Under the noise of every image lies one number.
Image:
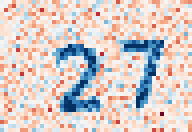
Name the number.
27
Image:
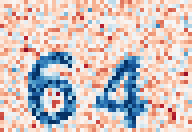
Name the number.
64
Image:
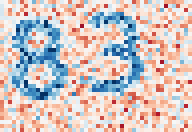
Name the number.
83
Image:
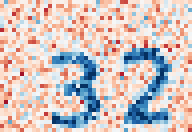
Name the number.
32
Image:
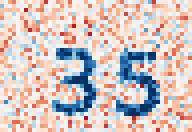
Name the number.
35
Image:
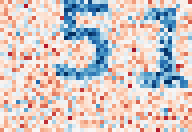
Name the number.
51
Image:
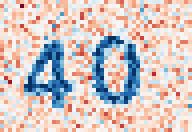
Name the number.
40
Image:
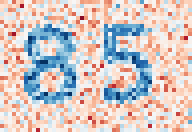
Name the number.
85
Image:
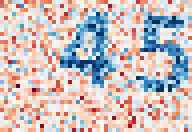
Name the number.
45
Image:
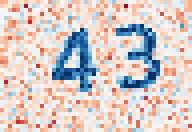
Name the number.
43
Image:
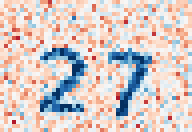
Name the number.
27
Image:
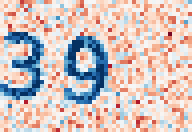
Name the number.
39
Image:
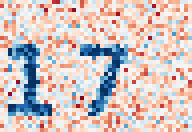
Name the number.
17
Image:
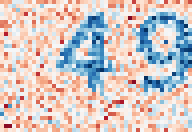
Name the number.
49
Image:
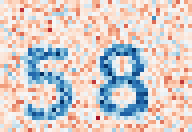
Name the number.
58
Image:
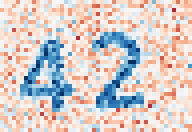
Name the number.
42
